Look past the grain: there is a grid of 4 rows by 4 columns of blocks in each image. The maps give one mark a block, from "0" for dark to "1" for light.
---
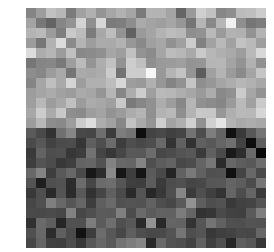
1 1 1 1
1 1 1 1
0 0 0 0
0 0 0 0
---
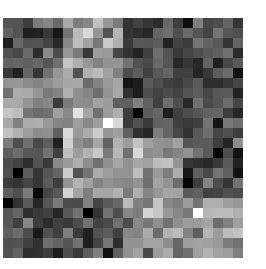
0 1 0 0
1 1 0 0
0 1 1 0
0 0 1 1
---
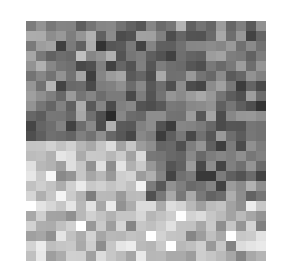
0 0 0 0
0 0 0 0
1 1 0 0
1 1 1 1
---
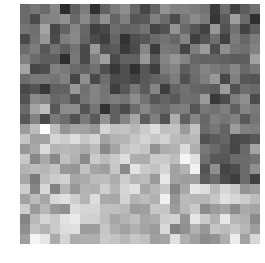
0 0 0 0
0 0 0 0
1 1 1 0
1 1 1 1
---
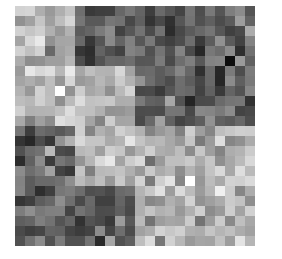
1 0 0 0
1 1 0 0
0 1 1 1
0 0 1 1
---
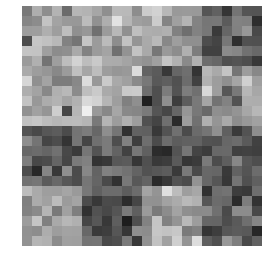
1 1 1 0
1 1 0 1
0 0 0 0
1 0 1 0
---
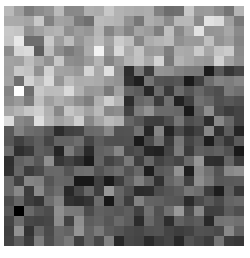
1 1 1 1
1 1 0 0
0 0 0 0
0 0 0 0
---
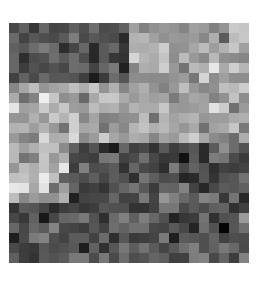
0 0 1 1
1 1 1 1
1 0 0 0
0 0 0 0
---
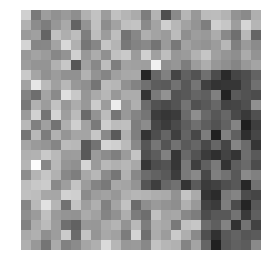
1 1 1 1
1 1 0 0
1 1 0 0
1 1 1 0
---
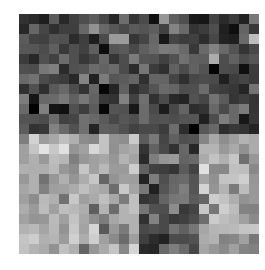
0 0 0 0
0 0 0 0
1 1 0 1
1 1 0 1
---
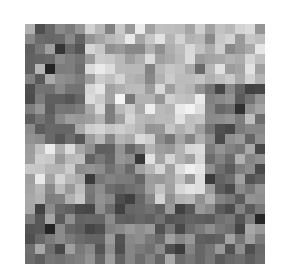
0 1 1 1
0 1 1 0
1 0 1 0
0 0 0 0
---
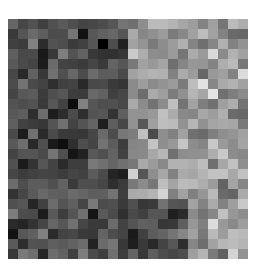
0 0 1 1
0 0 1 1
0 0 1 1
0 0 0 1
